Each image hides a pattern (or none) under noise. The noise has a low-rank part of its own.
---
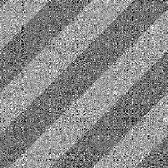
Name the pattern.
diagonal stripes
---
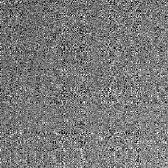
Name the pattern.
a smooth slope
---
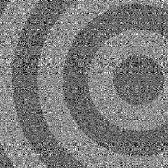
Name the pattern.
rings round one point
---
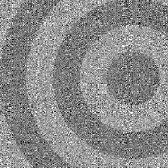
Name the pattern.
rings round one point
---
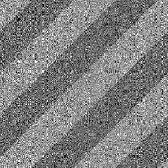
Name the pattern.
diagonal stripes
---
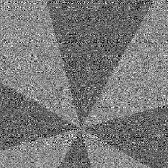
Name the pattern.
spokes from one point
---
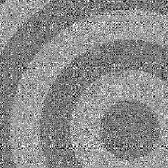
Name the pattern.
rings round one point
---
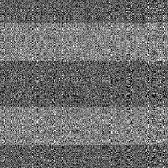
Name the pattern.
horizontal stripes
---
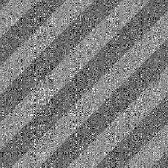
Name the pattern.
diagonal stripes
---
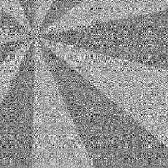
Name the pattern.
spokes from one point
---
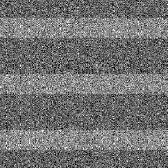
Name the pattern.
horizontal stripes
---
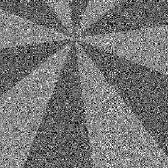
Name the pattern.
spokes from one point
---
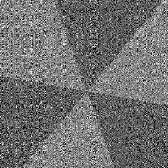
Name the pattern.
spokes from one point
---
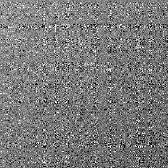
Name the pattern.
a smooth slope
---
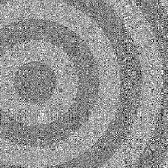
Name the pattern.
rings round one point
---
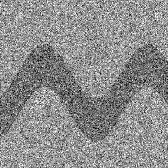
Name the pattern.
a wavy band
